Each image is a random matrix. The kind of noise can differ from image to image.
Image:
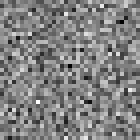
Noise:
independent entries
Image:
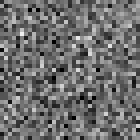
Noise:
independent entries
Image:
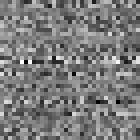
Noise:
rows of uneven size
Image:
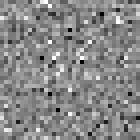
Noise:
heavy tails
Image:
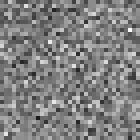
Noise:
independent entries
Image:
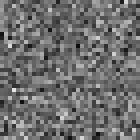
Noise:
independent entries
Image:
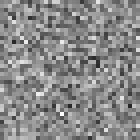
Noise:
independent entries
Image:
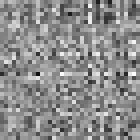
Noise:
low rank plus noise
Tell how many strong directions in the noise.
one
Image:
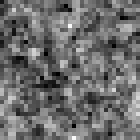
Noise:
blotchy
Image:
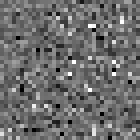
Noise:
heavy tails
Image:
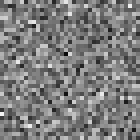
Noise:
independent entries
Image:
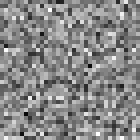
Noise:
low rank plus noise
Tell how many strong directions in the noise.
three or four
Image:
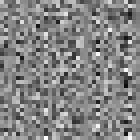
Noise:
columns of uneven size
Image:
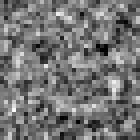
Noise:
blotchy
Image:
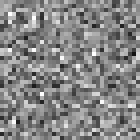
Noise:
low rank plus noise
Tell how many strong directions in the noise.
three or four
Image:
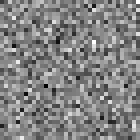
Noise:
independent entries
